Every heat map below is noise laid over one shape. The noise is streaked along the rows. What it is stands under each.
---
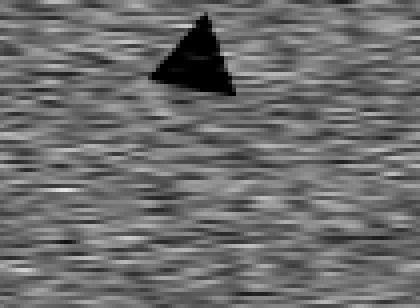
triangle
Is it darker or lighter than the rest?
darker
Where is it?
top middle
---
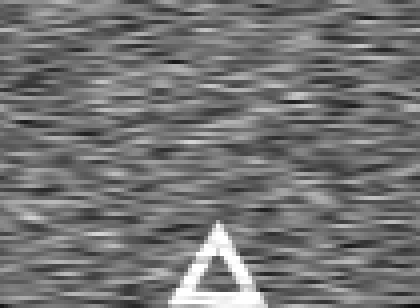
triangle frame
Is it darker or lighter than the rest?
lighter
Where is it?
bottom middle
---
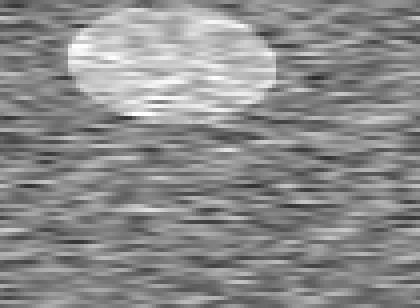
ellipse
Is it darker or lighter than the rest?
lighter
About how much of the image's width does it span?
half
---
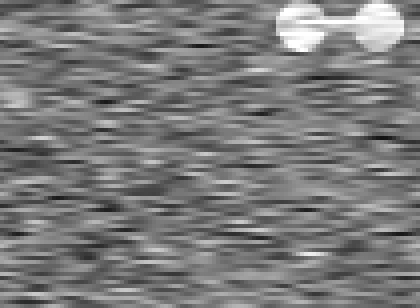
dumbbell
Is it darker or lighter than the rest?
lighter
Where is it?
top right
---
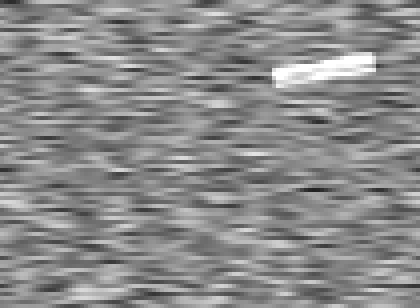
bar
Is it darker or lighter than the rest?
lighter
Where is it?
top right
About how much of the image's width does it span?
a quarter
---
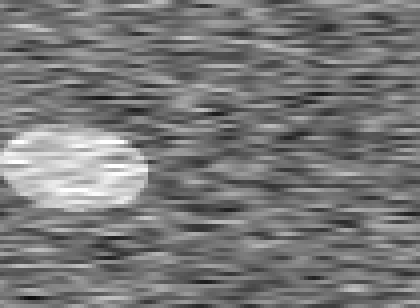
ellipse
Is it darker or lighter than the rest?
lighter
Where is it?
middle left
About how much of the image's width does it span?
a third
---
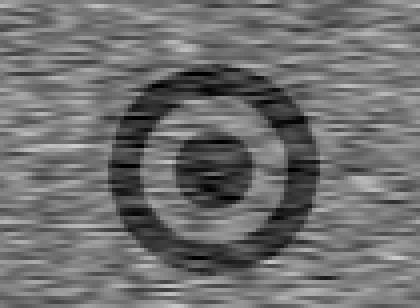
bullseye
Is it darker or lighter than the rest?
darker
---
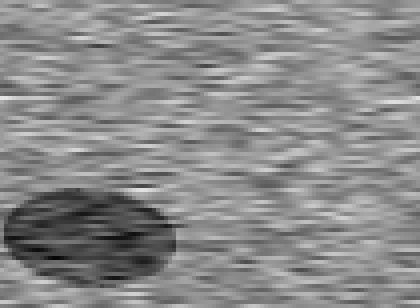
ellipse
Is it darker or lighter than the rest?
darker
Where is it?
bottom left
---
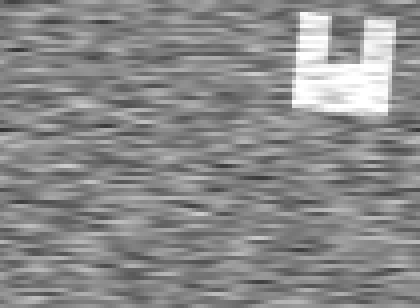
square with a notch
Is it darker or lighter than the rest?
lighter
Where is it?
top right
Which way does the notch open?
up
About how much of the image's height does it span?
a third
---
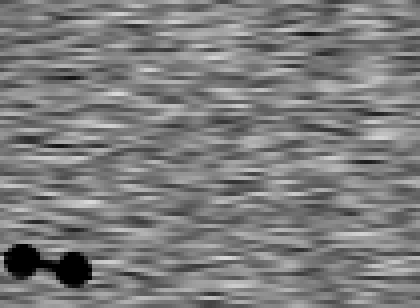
dumbbell
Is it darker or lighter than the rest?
darker
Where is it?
bottom left
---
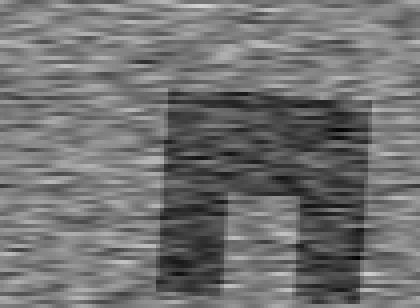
square with a notch
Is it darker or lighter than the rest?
darker
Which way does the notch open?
down
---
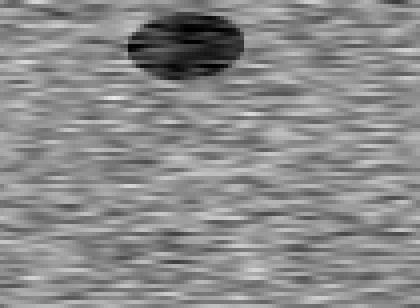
ellipse
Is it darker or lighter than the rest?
darker
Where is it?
top middle
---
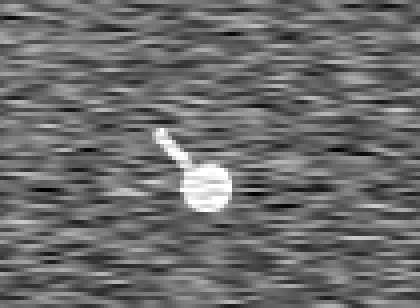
lollipop
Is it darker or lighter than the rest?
lighter
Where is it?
centre
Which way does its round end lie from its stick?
down and right
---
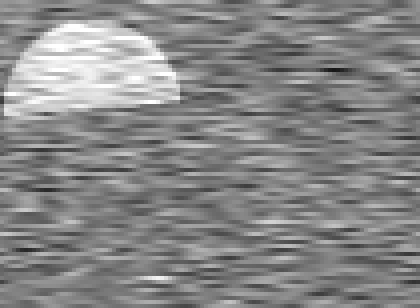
half disc
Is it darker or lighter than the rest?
lighter
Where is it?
top left
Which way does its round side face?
up
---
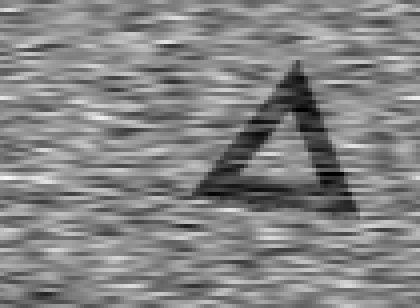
triangle frame
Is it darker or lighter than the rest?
darker
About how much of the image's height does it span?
half
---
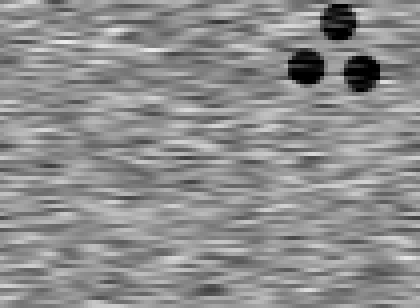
three dots
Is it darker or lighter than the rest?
darker
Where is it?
top right
